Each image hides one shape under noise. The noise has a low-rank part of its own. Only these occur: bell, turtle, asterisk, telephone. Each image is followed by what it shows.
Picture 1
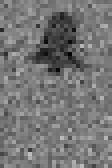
bell
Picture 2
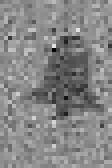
bell
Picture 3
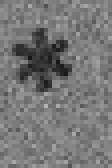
asterisk
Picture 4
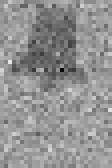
bell
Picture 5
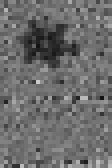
turtle
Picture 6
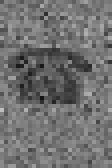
telephone
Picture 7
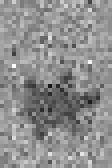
turtle
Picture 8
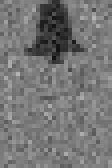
bell
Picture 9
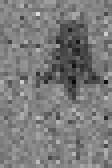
bell
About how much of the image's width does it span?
two thirds
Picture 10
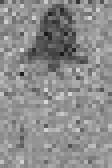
bell
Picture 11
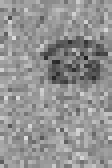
telephone
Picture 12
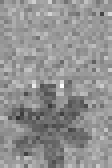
asterisk
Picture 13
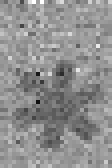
asterisk
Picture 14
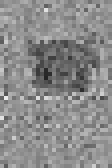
telephone
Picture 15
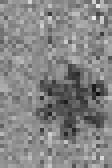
asterisk
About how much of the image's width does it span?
two thirds
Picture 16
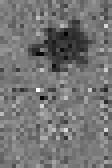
turtle
